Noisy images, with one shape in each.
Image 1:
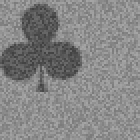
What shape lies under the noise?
club
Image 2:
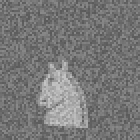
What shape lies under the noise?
chess knight
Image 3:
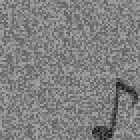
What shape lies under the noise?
musical note
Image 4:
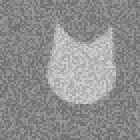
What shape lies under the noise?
cat's head
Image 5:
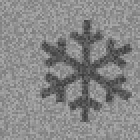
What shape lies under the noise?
snowflake
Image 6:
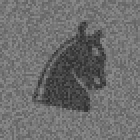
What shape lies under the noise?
chess knight
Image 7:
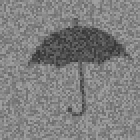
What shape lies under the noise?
umbrella
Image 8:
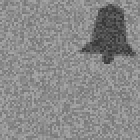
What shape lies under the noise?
bell
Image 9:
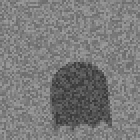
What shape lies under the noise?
ghost
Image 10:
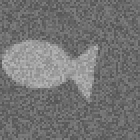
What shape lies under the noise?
fish
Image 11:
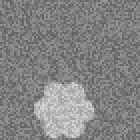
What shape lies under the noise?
flower
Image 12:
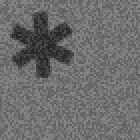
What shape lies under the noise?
asterisk
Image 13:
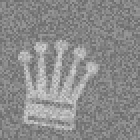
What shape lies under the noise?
chess queen
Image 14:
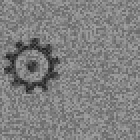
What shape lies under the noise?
gear
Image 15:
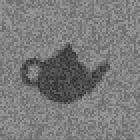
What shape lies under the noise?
teapot
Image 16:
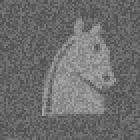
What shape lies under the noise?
chess knight
